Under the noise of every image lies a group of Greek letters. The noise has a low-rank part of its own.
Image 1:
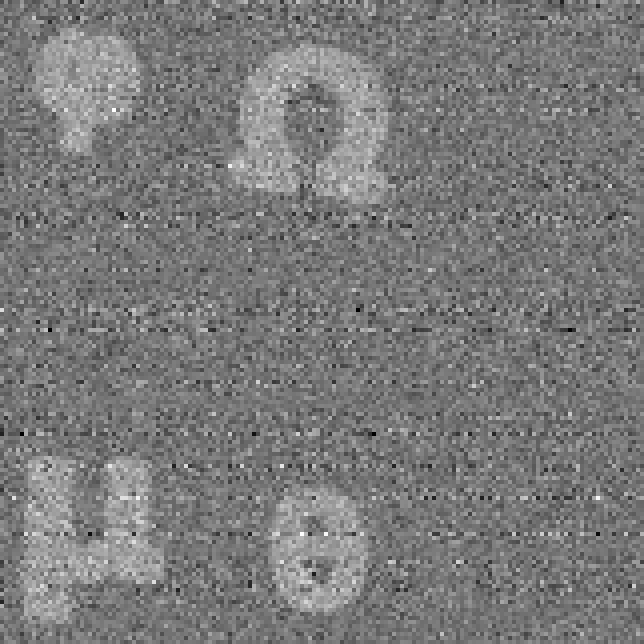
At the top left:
phi
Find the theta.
bottom middle
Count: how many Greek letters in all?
4
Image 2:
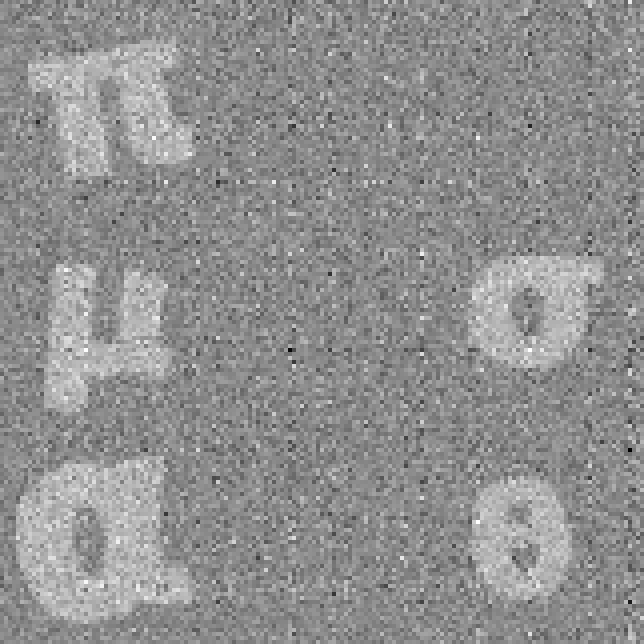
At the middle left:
mu
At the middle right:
sigma
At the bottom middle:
nothing
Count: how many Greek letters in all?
5
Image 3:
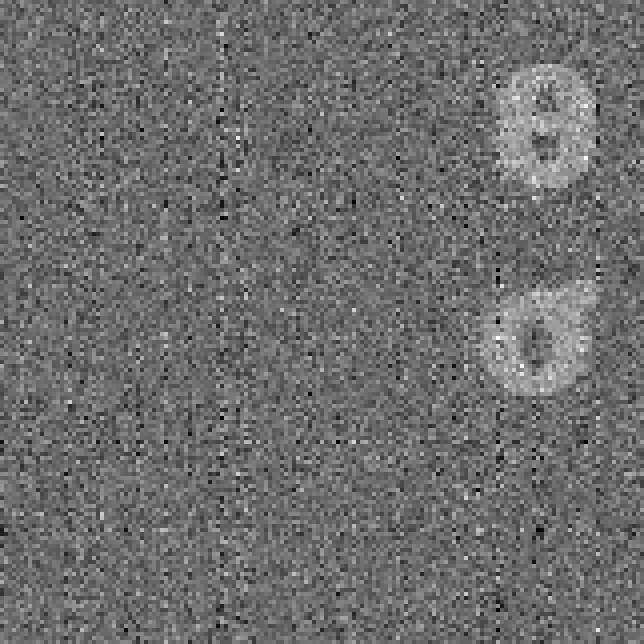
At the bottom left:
nothing
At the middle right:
sigma
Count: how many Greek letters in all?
2
